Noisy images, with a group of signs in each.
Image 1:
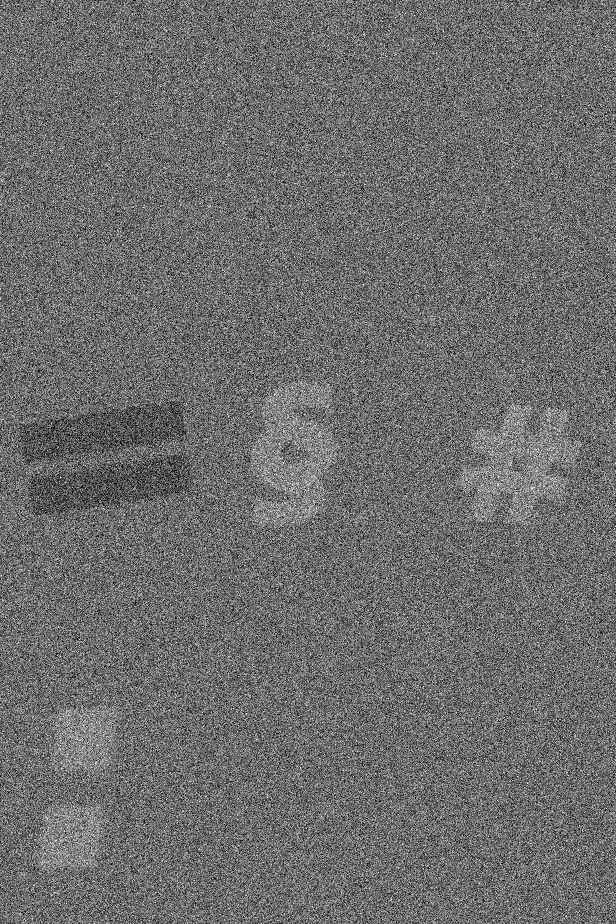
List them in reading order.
middle left: dark equals sign; centre: light section sign; middle right: light hash sign; bottom left: light colon
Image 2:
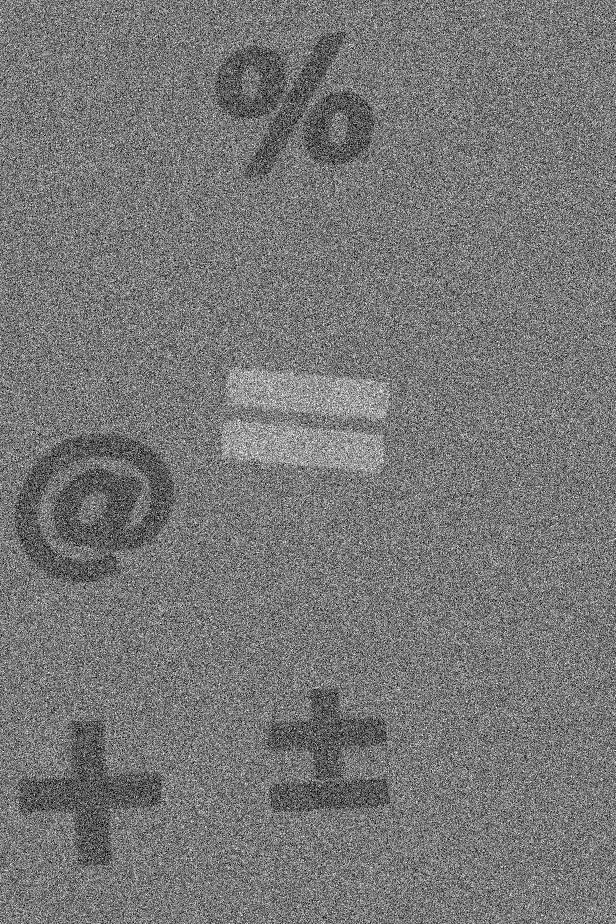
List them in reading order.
top middle: dark percent sign; middle left: dark at sign; centre: light equals sign; bottom left: dark plus sign; bottom middle: dark plus-minus sign
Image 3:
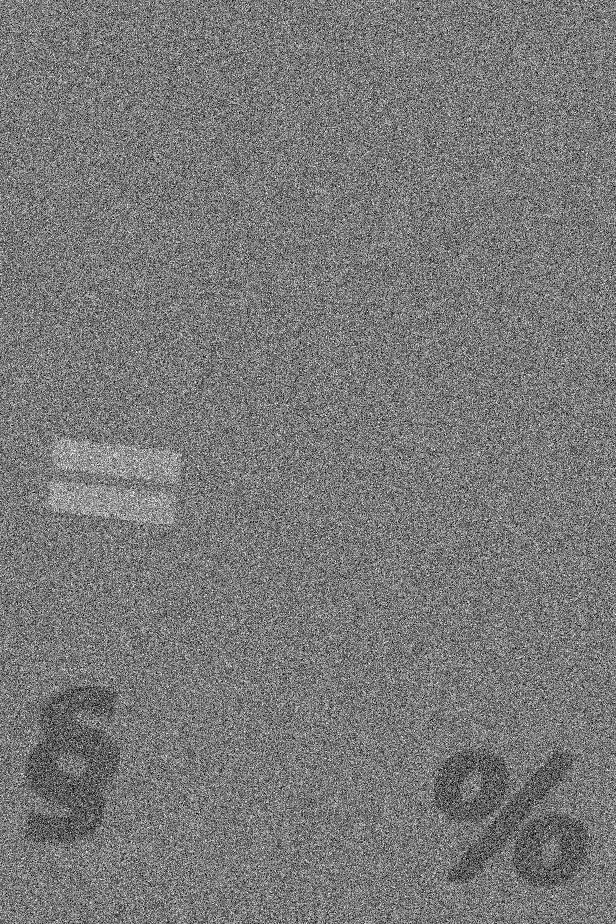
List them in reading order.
middle left: light equals sign; bottom left: dark section sign; bottom right: dark percent sign
